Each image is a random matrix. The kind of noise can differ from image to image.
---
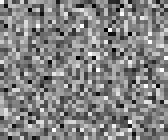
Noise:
independent entries
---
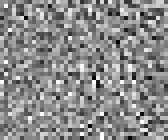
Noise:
low rank plus noise
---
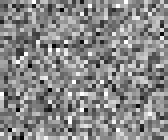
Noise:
independent entries
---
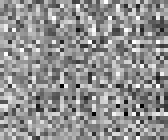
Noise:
low rank plus noise
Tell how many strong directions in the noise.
two
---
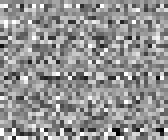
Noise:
rows of uneven size
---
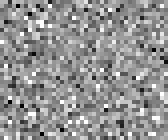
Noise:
heavy tails
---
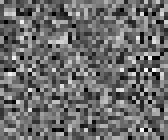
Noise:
low rank plus noise
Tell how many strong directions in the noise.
one
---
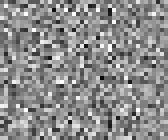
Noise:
low rank plus noise
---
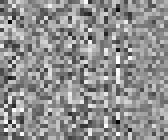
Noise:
columns of uneven size
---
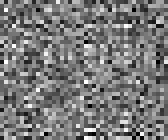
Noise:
low rank plus noise
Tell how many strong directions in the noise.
one
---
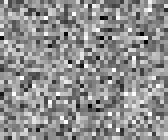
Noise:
independent entries
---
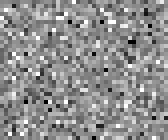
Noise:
heavy tails
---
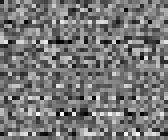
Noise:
rows of uneven size
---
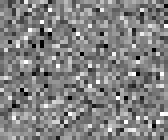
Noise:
heavy tails
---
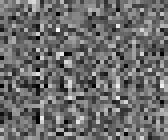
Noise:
low rank plus noise
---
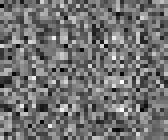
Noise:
low rank plus noise
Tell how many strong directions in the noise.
one
